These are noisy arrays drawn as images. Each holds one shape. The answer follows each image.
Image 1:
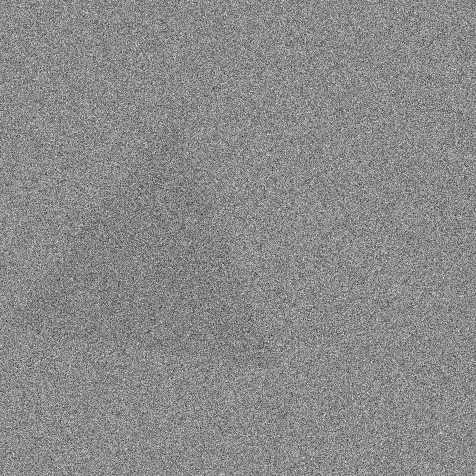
triangle
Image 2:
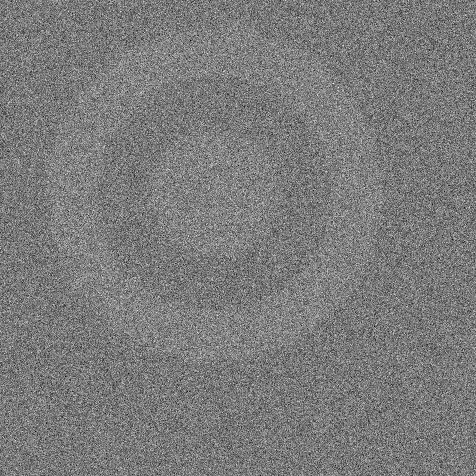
bullseye
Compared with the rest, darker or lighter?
lighter
